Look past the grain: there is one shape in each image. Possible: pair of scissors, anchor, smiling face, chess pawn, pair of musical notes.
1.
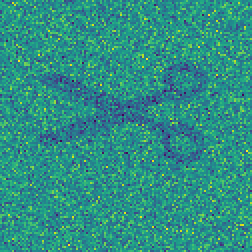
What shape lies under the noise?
pair of scissors
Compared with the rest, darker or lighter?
darker
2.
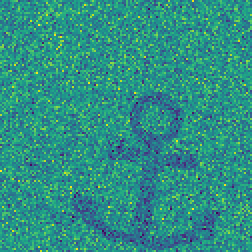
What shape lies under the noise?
anchor
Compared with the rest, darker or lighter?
darker
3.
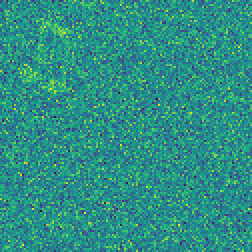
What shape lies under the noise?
pair of musical notes
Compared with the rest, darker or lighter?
lighter
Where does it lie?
top left
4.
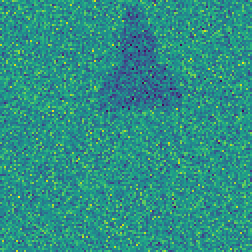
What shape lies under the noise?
chess pawn
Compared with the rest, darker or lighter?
darker
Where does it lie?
top middle
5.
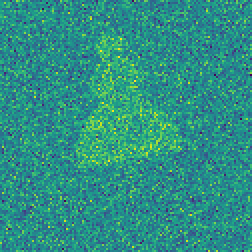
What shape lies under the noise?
chess pawn
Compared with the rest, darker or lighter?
lighter
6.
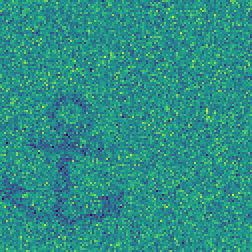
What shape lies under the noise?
anchor
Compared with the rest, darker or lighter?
darker
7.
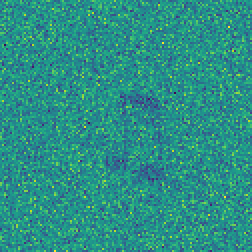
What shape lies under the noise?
pair of musical notes
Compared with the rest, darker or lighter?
darker
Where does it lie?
centre
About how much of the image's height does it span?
a third
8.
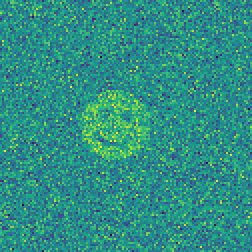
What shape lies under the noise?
smiling face
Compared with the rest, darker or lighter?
lighter
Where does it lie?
centre
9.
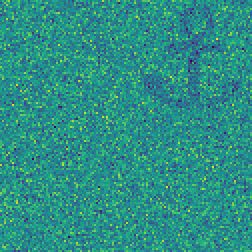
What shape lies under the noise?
anchor
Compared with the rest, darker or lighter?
darker
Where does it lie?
top right
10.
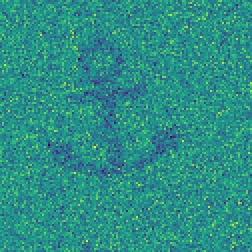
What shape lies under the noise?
anchor
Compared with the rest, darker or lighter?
darker
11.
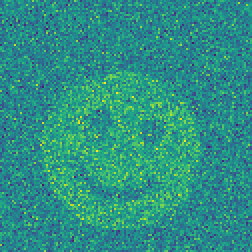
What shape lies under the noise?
smiling face
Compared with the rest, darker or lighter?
lighter
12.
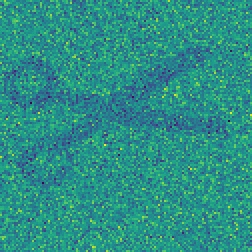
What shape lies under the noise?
pair of scissors
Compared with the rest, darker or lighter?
darker
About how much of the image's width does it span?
nearly all
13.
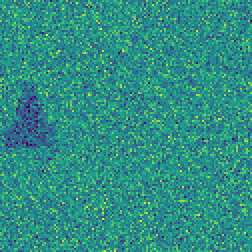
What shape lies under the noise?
chess pawn
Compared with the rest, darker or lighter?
darker
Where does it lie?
middle left
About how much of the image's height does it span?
a quarter
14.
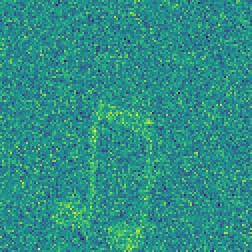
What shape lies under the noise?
pair of musical notes
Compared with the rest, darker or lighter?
lighter
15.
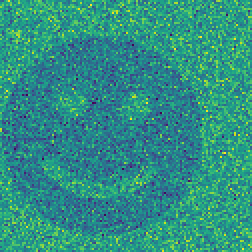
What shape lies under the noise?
smiling face
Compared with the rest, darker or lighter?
darker
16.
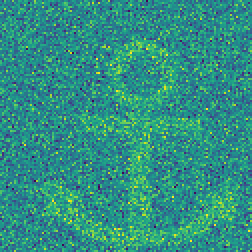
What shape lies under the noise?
anchor
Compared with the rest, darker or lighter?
lighter
